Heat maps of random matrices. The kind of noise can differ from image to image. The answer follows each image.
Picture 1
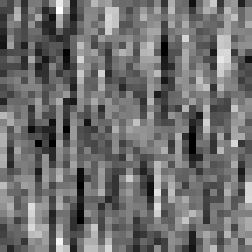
streaked along the columns
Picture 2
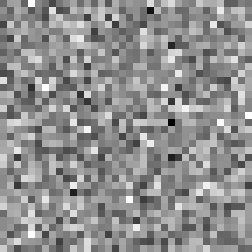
independent entries
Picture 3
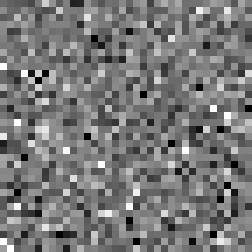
heavy tails
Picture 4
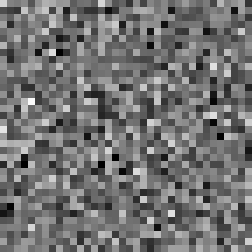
independent entries
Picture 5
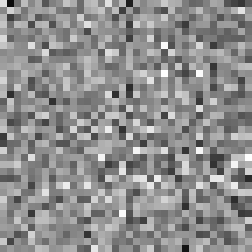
low rank plus noise
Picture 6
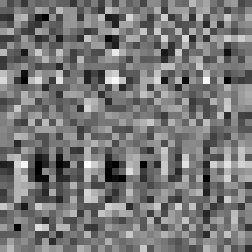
low rank plus noise
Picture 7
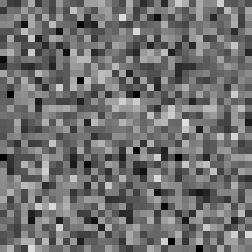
independent entries
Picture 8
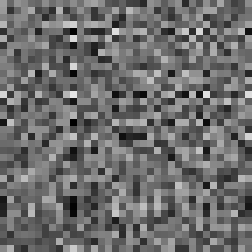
low rank plus noise
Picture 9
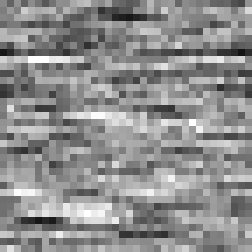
streaked along the rows
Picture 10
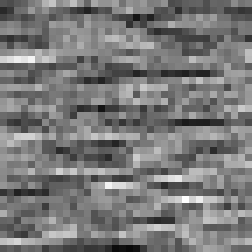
streaked along the rows
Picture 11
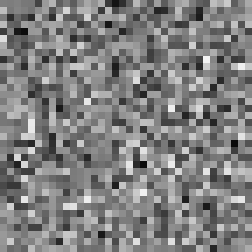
independent entries
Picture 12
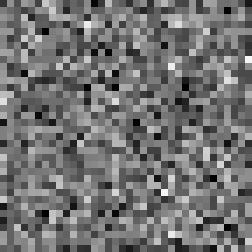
independent entries
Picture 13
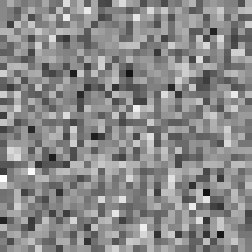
independent entries
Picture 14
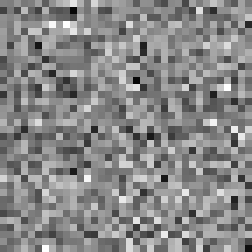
low rank plus noise
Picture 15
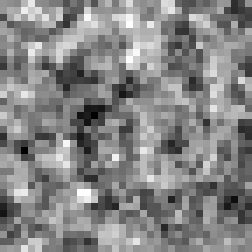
blotchy
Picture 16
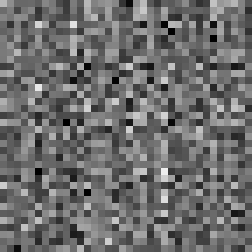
low rank plus noise
